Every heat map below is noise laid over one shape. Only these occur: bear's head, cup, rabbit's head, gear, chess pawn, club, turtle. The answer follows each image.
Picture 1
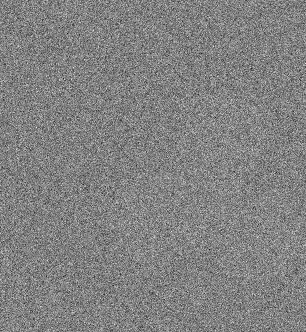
light club
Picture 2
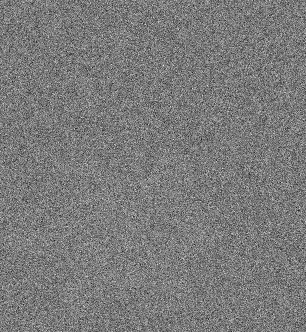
light turtle
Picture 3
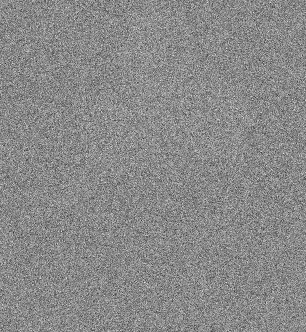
light club
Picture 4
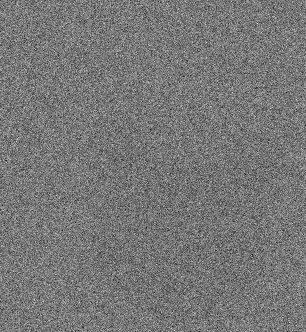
dark bear's head
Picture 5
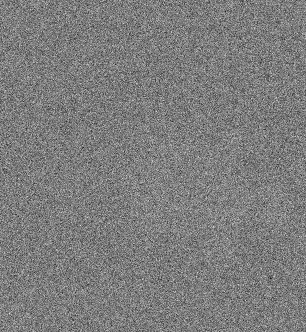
light turtle
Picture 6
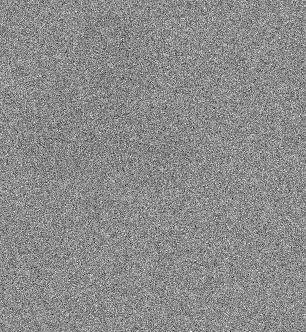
dark club
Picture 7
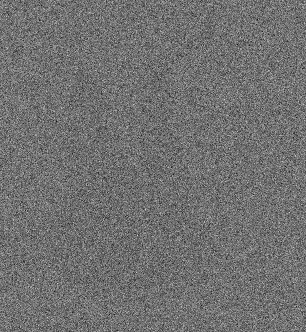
dark rabbit's head
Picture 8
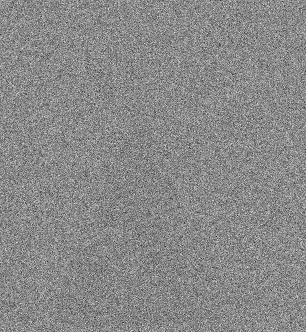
dark chess pawn
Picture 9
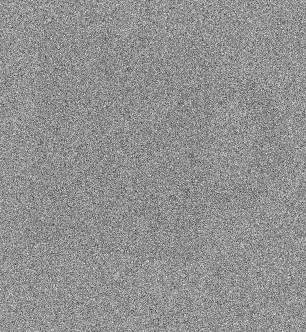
dark cup
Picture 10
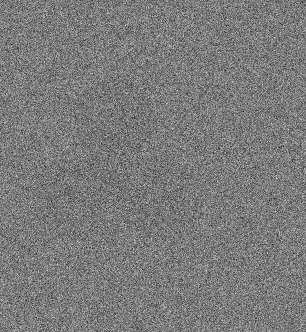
dark club
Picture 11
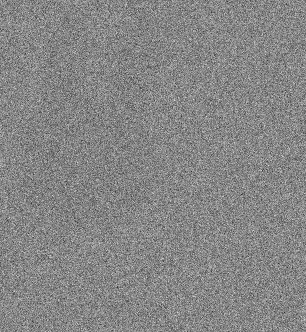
dark rabbit's head
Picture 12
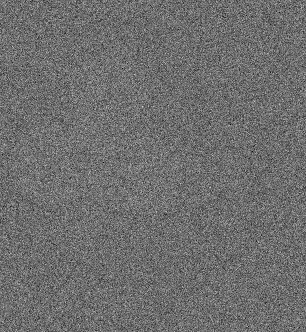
light club
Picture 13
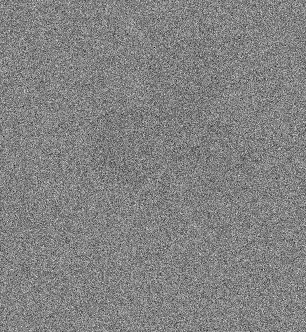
dark club
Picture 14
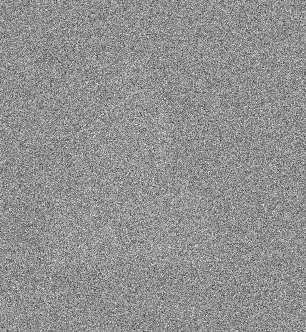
light chess pawn
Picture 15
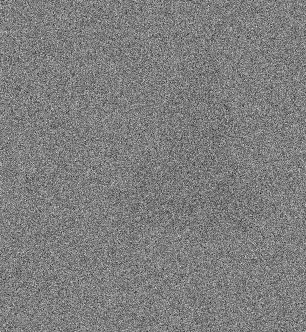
dark chess pawn
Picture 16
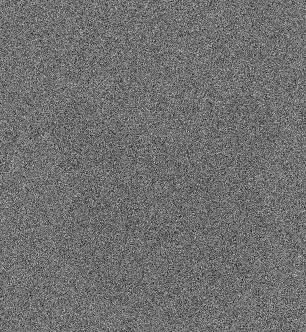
dark bear's head
